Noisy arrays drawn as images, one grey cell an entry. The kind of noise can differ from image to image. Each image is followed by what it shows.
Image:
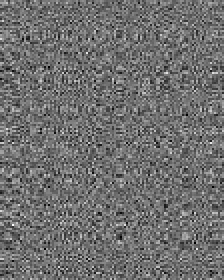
low rank plus noise
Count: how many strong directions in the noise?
two
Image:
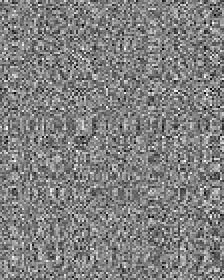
low rank plus noise
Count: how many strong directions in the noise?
three or four
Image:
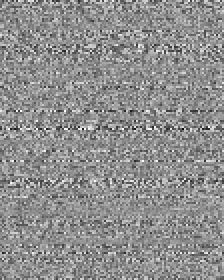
rows of uneven size
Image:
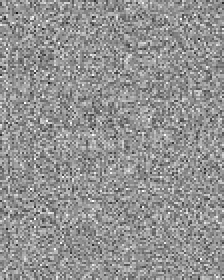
low rank plus noise
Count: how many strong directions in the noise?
five to eight
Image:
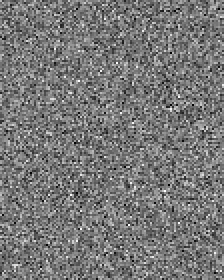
independent entries
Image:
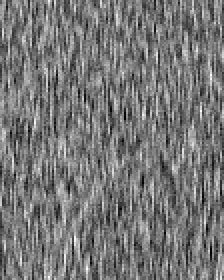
streaked along the columns
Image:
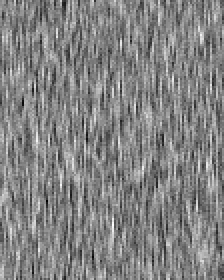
streaked along the columns
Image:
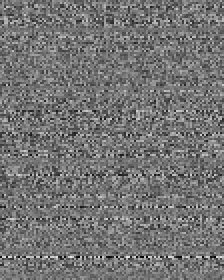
rows of uneven size
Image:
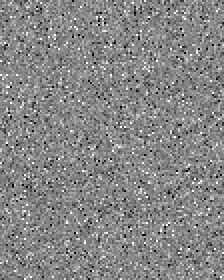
heavy tails
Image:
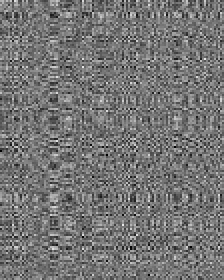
low rank plus noise
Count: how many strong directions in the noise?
one
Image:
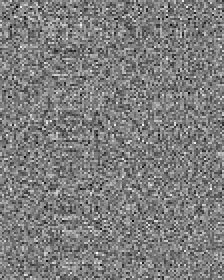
low rank plus noise
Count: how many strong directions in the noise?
five to eight
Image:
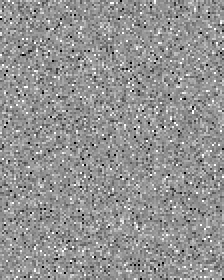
heavy tails
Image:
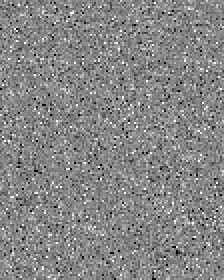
heavy tails
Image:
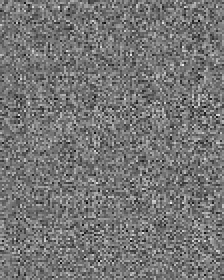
low rank plus noise
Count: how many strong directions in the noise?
five to eight
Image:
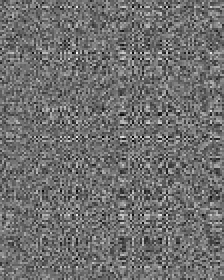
low rank plus noise
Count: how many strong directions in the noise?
one
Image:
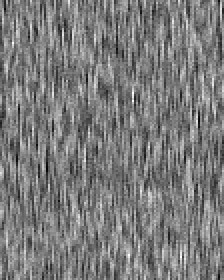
streaked along the columns
